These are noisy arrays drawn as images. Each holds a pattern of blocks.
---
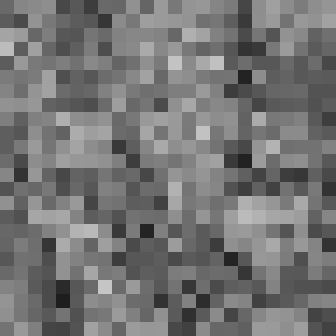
no symmetry
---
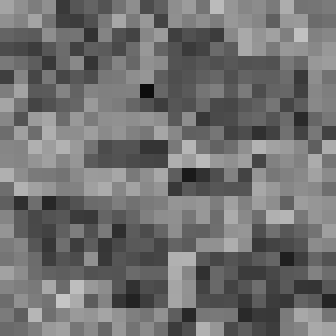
the same after a half turn
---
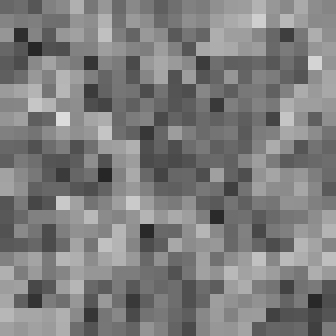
mirrored about the diagonal from the bottom left
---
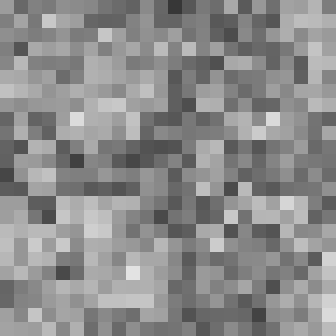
top and bottom mirror each other
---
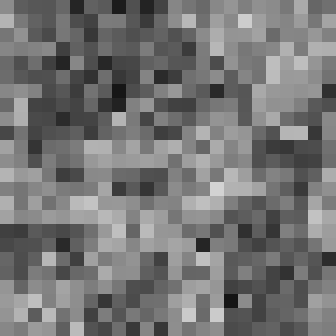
no symmetry
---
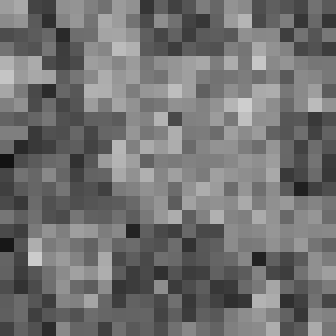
mirrored about the diagonal from the bottom left
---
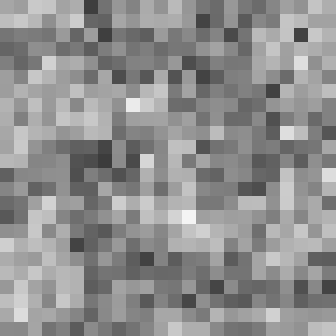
the same after a half turn
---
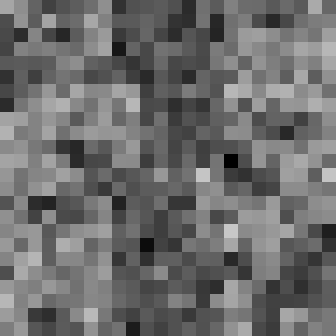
the same after a half turn
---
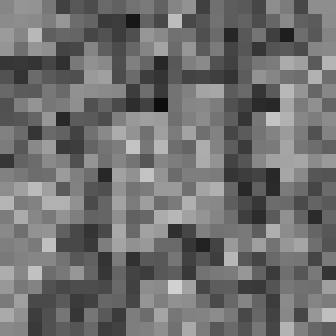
the same after a half turn
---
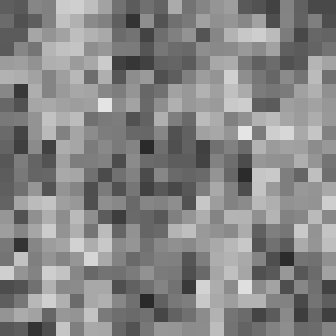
top and bottom mirror each other
